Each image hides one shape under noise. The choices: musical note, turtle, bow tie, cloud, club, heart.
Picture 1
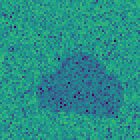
cloud
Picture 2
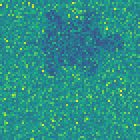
turtle
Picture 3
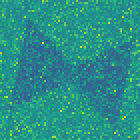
bow tie
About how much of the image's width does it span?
nearly all
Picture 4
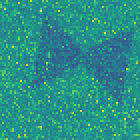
bow tie
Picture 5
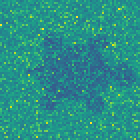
turtle
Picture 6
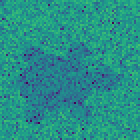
turtle
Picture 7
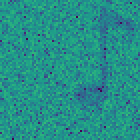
musical note
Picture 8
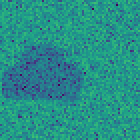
cloud
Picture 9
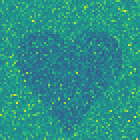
heart
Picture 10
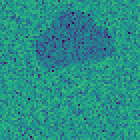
cloud
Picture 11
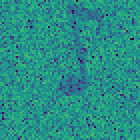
musical note
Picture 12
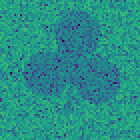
club
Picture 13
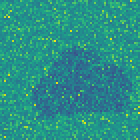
cloud
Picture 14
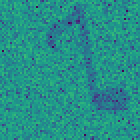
musical note
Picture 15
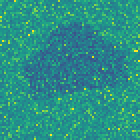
cloud
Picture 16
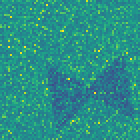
bow tie
